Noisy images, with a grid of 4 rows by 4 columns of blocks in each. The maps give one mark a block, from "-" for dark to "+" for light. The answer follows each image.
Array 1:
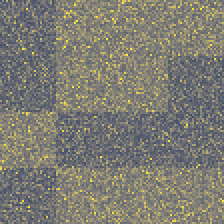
- + + +
- + + -
+ - - -
- + + +
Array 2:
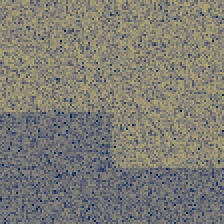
+ + + +
+ + + +
- - + +
- - - -
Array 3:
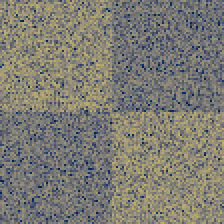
+ + - -
+ + - -
- - + +
- - + +
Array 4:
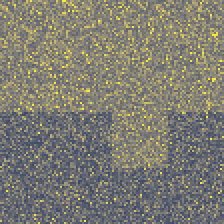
+ + + +
+ + + +
- - + -
- - - -
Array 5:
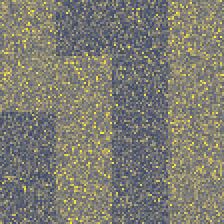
+ - - +
+ + - +
- + - +
- + - +
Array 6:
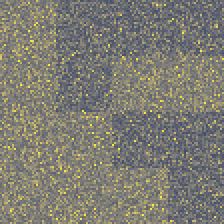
+ - - -
+ - + +
+ + - -
+ + + -
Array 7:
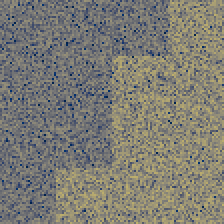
- - - +
- - + +
- - + +
- + + +
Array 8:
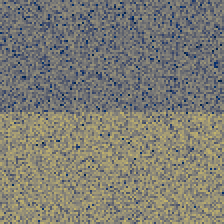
- - - -
- - - -
+ + + +
+ + + +
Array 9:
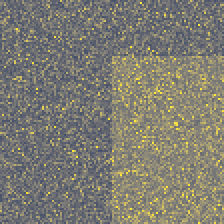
- - - -
- - + +
- - + +
- - + +
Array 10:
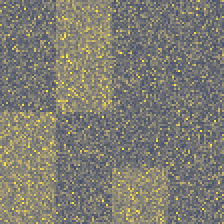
- + - -
- + - -
+ - - -
+ - + -
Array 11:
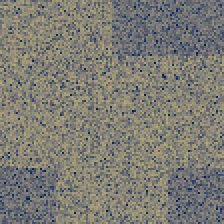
+ + - -
+ + + +
+ + + +
- + + -
